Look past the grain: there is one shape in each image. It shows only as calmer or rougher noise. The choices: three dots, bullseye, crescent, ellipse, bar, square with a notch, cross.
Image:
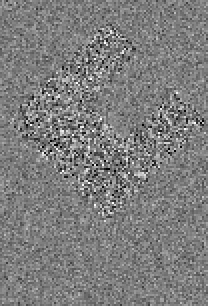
square with a notch
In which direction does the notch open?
up and right
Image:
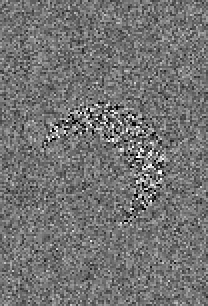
crescent
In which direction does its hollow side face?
down and left
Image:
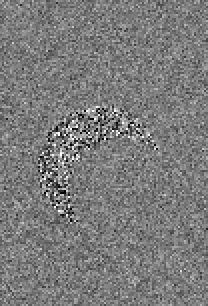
crescent
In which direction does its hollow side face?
down and right
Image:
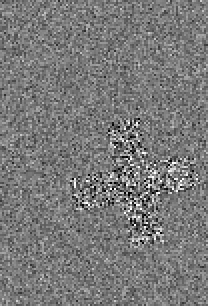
cross
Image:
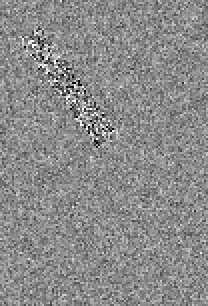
bar
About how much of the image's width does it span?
half
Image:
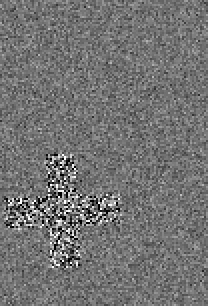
cross
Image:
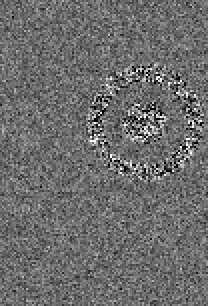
bullseye
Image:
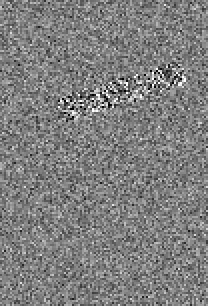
bar
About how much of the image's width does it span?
two thirds
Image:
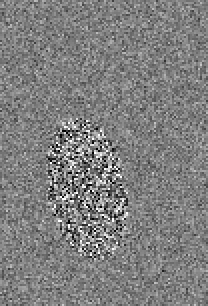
ellipse
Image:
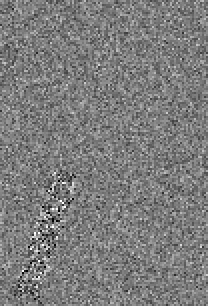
bar
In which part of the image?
bottom left
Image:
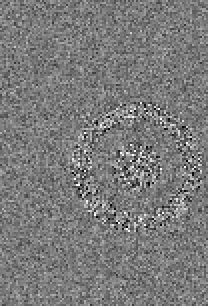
bullseye
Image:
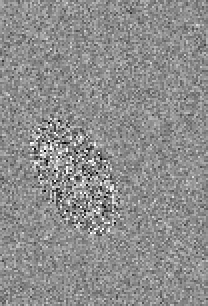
ellipse
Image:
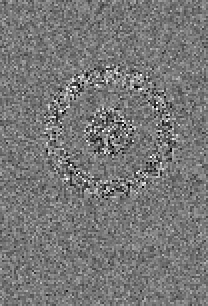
bullseye
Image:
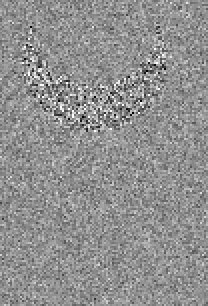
crescent
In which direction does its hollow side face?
up
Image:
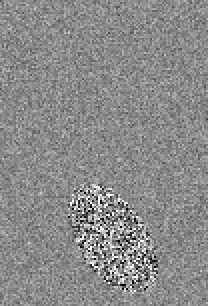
ellipse
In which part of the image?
bottom middle
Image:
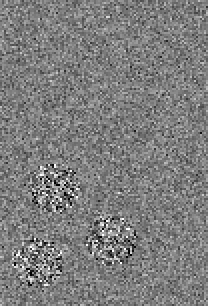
three dots
